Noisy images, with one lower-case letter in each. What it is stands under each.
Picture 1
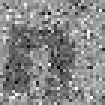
dark n
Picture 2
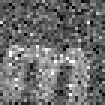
light m
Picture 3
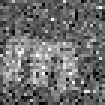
light m
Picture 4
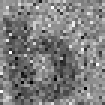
dark b
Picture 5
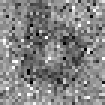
dark b
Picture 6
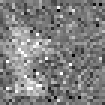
light t
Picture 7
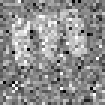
light m
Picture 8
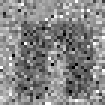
dark n
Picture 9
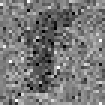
dark f
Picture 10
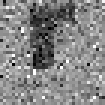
dark r
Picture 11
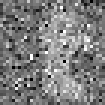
light t
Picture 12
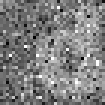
light d
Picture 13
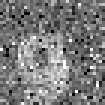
light g
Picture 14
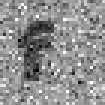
dark f
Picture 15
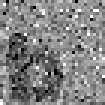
dark b
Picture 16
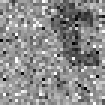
dark t
